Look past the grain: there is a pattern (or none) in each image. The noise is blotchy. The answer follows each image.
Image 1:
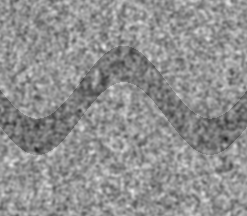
a wavy band
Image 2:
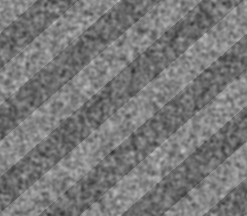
diagonal stripes
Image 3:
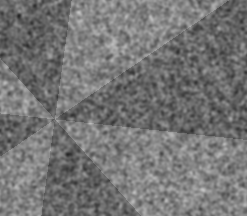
spokes from one point
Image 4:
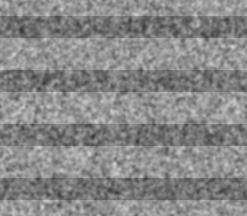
horizontal stripes
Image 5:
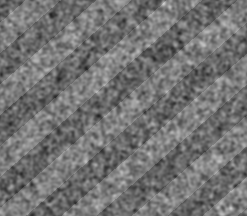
diagonal stripes
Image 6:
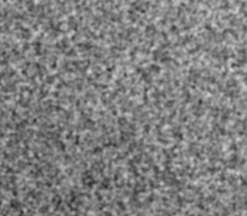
a smooth slope
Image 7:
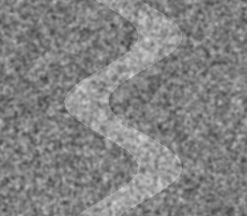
a wavy band
